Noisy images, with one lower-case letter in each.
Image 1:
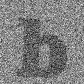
b
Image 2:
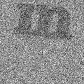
m
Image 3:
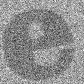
e
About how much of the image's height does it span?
nearly all
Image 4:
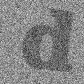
d
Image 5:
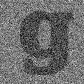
g
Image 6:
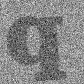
q
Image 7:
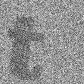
t
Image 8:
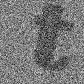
t
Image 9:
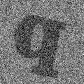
q
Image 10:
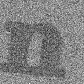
n
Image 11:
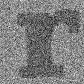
r
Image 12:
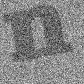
n
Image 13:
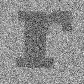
r
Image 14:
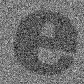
e
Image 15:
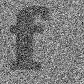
f
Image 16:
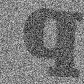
q
